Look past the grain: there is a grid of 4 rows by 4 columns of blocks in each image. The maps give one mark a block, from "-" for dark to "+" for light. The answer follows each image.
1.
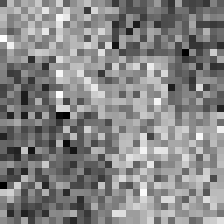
+ + - -
- + + -
- - + +
- - + +
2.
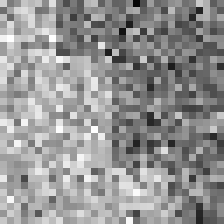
+ - - -
+ + - -
+ + - -
+ + + -
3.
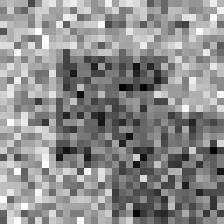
+ + + +
+ - - +
+ - - -
+ + - -
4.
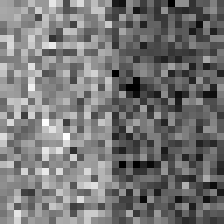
+ + - -
+ + - -
+ + - -
+ + - -
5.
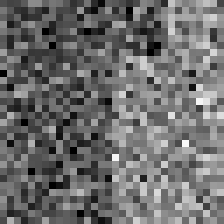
- - - +
- - + +
- - + +
- - + +
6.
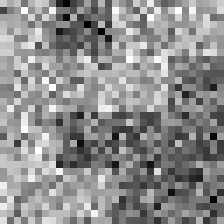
+ - + +
+ + + -
+ - - -
+ + - -
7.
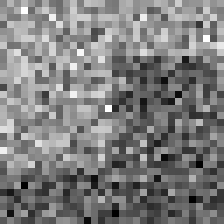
+ + + +
+ + - -
+ + - -
- - - -
